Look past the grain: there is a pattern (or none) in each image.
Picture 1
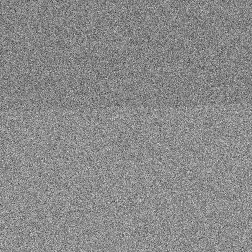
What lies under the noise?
a sharp edge
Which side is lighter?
bottom
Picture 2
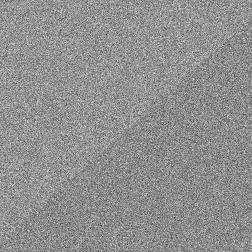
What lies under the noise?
a sharp edge
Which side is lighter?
top left
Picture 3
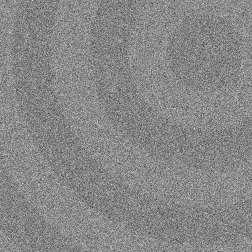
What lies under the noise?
rings round one point
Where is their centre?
top right
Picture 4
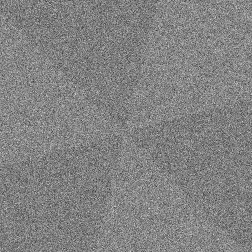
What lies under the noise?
spokes from one point
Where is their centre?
centre
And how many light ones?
3
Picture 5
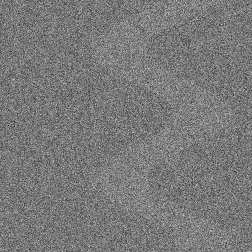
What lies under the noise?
a wavy band
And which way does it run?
top to bottom
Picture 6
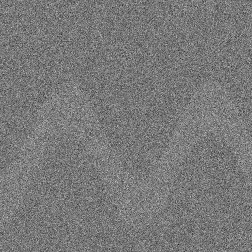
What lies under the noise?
a wavy band
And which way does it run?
left to right
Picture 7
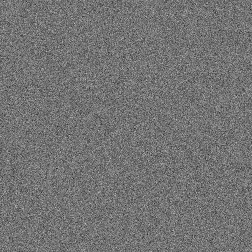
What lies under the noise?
only noise
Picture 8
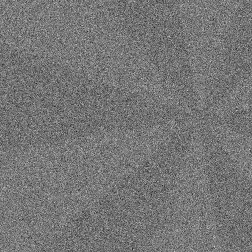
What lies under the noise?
spokes from one point
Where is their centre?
middle right
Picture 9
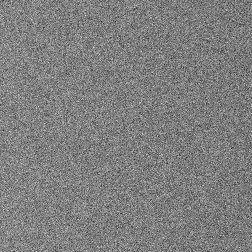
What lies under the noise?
a smooth slope
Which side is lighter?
left
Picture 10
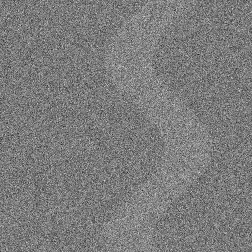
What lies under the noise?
a wavy band
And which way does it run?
top to bottom
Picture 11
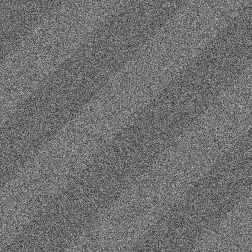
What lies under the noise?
diagonal stripes
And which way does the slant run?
bottom left to top right
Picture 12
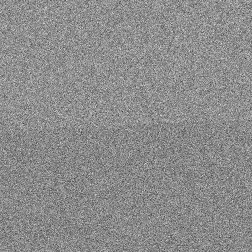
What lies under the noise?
a sharp edge
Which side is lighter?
top
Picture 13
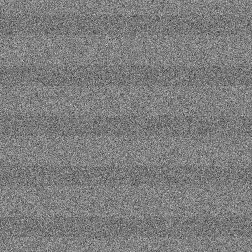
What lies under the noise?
horizontal stripes
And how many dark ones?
5
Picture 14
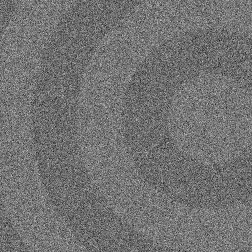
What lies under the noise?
rings round one point
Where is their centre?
middle right
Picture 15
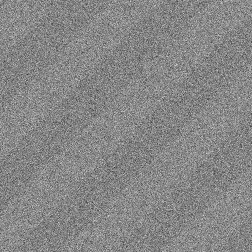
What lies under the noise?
diagonal stripes
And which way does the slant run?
bottom left to top right
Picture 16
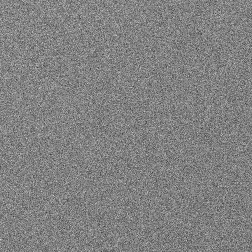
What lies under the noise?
a smooth slope
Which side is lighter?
top left
